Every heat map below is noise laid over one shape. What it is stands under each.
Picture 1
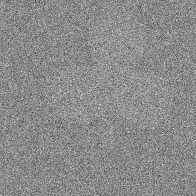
light club
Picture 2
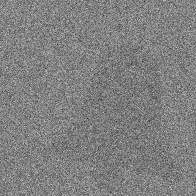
dark bell
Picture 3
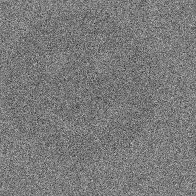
dark smiling face
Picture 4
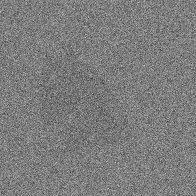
dark chess knight
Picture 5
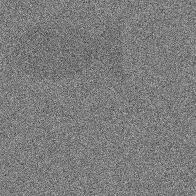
dark fish
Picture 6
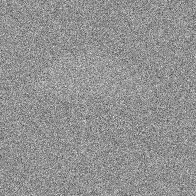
light umbrella
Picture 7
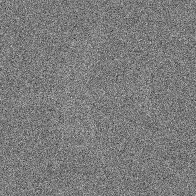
light airplane
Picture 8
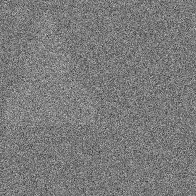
light chess pawn
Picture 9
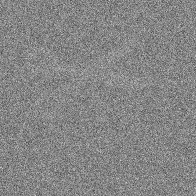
light pair of scissors
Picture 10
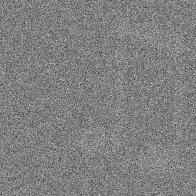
light pair of musical notes
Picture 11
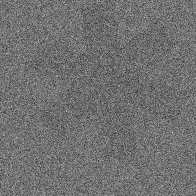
dark asterisk
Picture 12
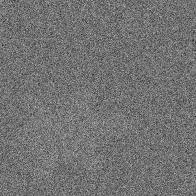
light turtle
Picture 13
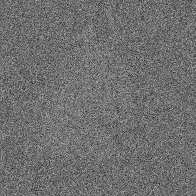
light chess knight
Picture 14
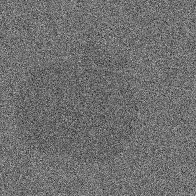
dark apple
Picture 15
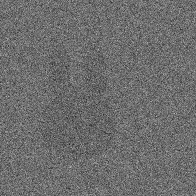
dark rabbit's head
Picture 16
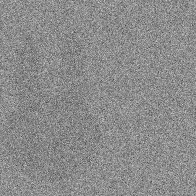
dark rabbit's head
